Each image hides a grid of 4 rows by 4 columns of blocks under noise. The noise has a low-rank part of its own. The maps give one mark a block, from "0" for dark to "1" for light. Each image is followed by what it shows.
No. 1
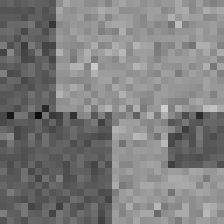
0 1 1 1
0 1 1 1
0 0 1 0
0 0 1 1
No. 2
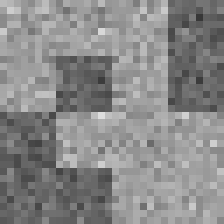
1 1 1 0
1 0 1 0
0 1 1 1
0 0 1 1
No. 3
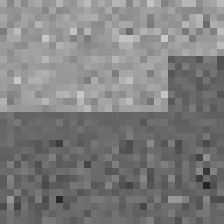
1 1 1 1
1 1 1 0
0 0 0 0
0 0 0 0
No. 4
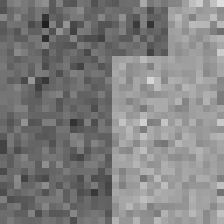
0 0 0 1
0 0 1 1
0 0 1 1
0 0 1 1
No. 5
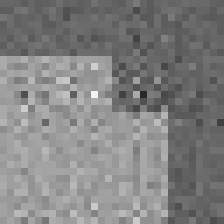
0 0 0 0
1 1 0 0
1 1 1 0
1 1 1 0
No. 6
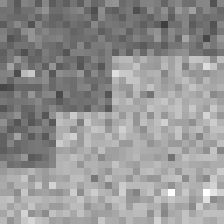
0 0 0 0
0 0 1 1
0 1 1 1
1 1 1 1
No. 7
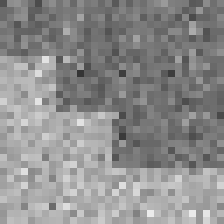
0 0 0 0
1 0 0 0
1 1 0 0
1 1 1 1
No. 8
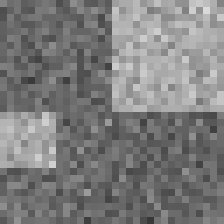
0 0 1 1
0 0 1 1
1 0 0 0
0 0 0 0
